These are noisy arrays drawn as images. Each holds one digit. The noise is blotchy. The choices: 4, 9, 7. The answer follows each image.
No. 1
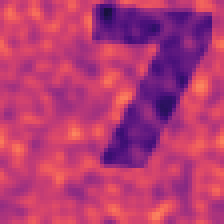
7
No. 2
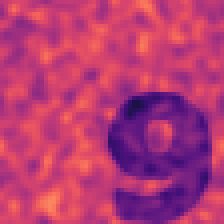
9
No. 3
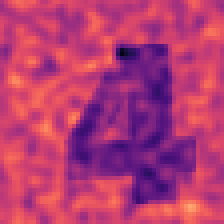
4
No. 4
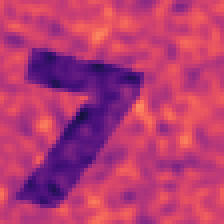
7
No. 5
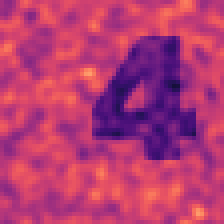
4
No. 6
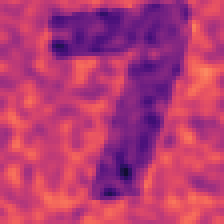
7
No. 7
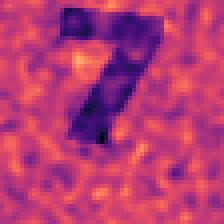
7
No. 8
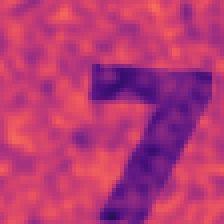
7
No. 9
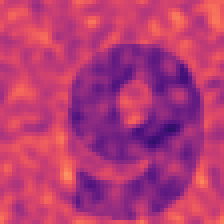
9
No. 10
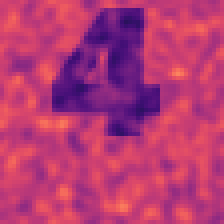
4
